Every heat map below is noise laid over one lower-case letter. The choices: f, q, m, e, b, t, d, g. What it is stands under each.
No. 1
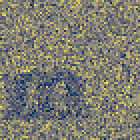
m
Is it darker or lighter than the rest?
darker
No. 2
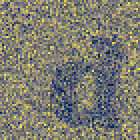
d
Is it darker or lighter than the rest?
darker
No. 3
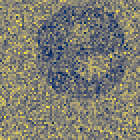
e
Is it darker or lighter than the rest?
darker
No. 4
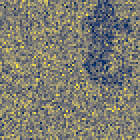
t
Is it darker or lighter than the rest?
darker
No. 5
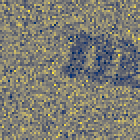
m
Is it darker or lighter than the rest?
darker
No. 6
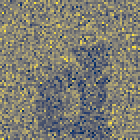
d
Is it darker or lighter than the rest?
darker
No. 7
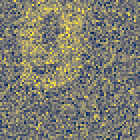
g
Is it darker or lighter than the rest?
lighter
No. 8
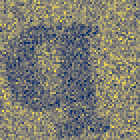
q
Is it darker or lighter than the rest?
darker
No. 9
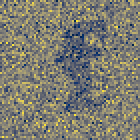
f
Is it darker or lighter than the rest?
darker
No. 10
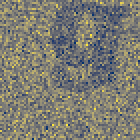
g
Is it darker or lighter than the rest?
darker
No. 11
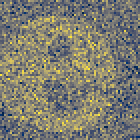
e
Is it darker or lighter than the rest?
lighter
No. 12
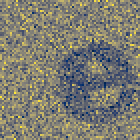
e
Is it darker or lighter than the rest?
darker
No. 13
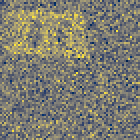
m
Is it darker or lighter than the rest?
lighter
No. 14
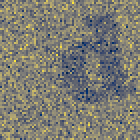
d
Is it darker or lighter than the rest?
darker
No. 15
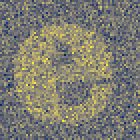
e
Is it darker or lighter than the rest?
lighter
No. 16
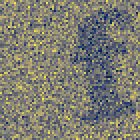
f
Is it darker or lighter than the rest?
darker
